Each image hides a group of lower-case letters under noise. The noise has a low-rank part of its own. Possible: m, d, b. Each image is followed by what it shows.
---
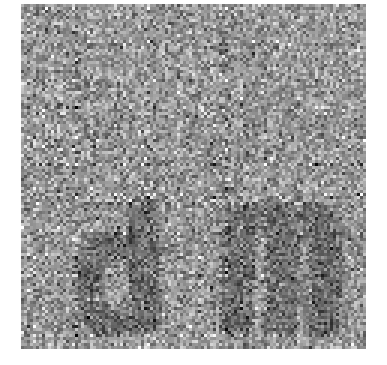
bottom left: d; bottom right: m
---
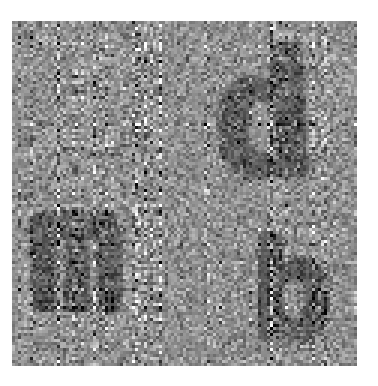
top right: d; bottom left: m; bottom right: b
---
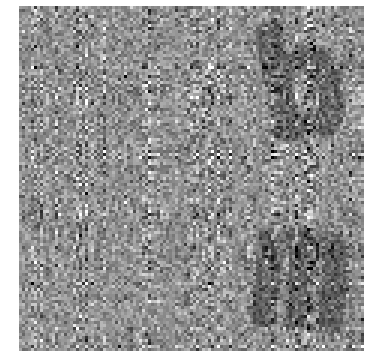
top right: b; bottom right: m
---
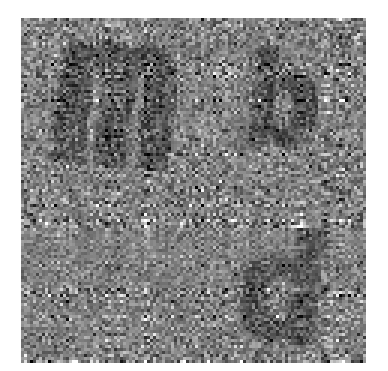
top left: m; top right: b; bottom right: d
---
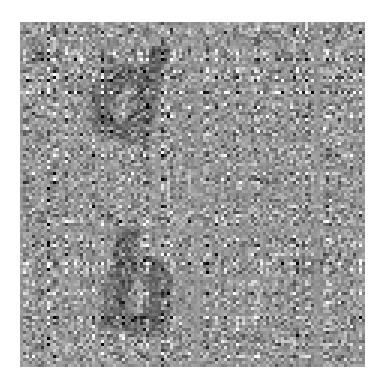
top left: d; bottom left: b
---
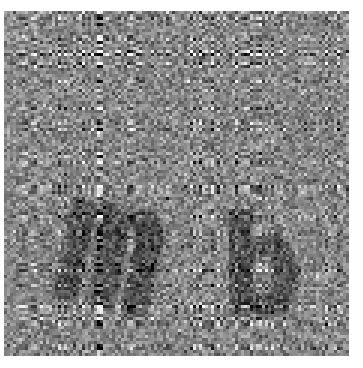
bottom left: m; bottom right: b
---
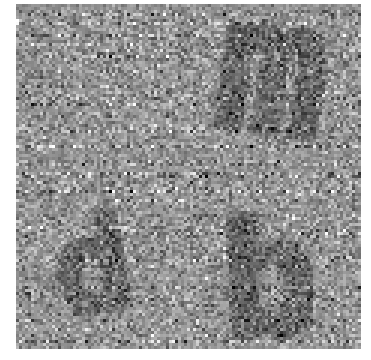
top right: m; bottom left: d; bottom right: b
